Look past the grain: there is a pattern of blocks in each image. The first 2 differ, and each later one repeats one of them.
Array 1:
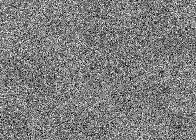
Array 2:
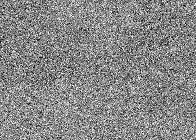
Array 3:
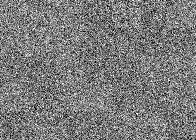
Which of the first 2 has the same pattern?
1
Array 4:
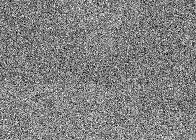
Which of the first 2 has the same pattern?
2
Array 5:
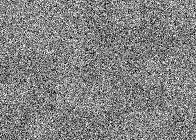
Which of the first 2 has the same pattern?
1
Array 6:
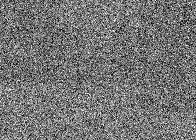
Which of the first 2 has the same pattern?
2
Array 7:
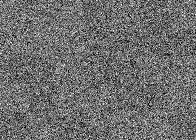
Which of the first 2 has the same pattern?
1
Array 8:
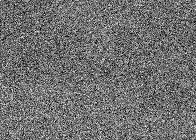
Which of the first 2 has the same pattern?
2
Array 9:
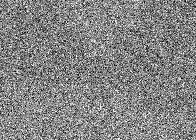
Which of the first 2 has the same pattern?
2
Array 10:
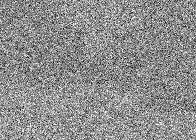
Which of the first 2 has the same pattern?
2
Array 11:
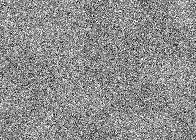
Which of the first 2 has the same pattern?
1
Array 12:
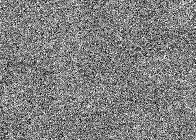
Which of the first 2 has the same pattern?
1
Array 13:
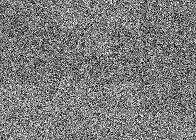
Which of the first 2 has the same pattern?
2
